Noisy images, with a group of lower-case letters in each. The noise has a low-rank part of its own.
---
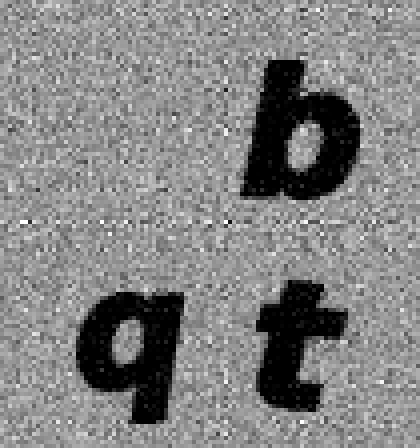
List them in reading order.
top right: b; bottom left: q; bottom right: t
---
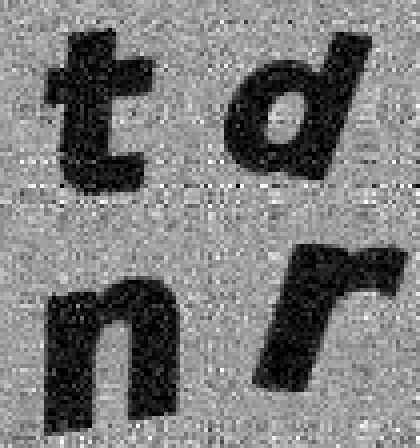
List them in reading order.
top left: t; top right: d; bottom left: n; bottom right: r
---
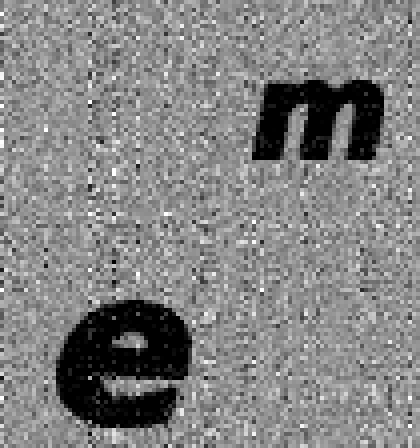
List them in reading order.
top right: m; bottom left: e
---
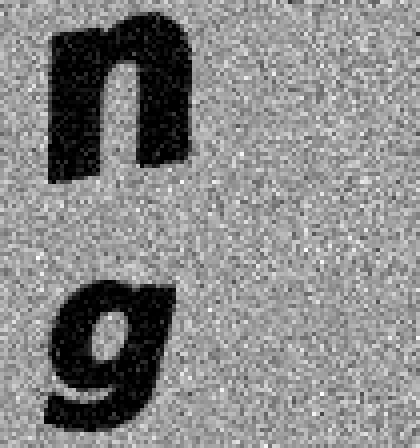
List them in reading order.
top left: n; bottom left: g
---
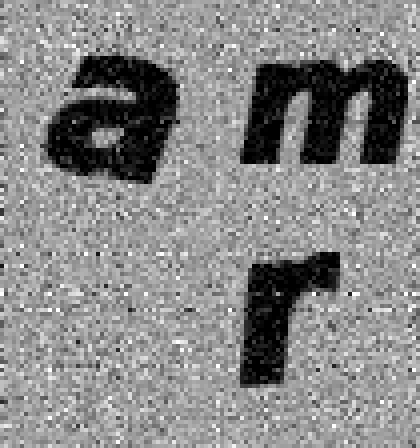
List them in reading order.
top left: a; top right: m; bottom right: r
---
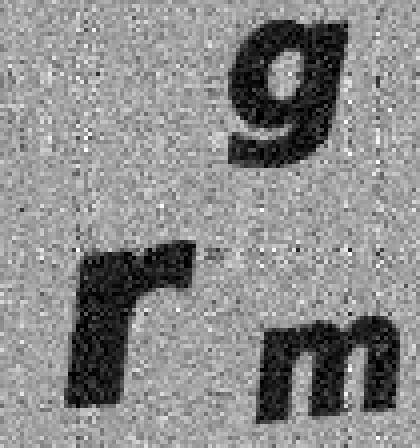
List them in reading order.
top right: g; bottom left: r; bottom right: m
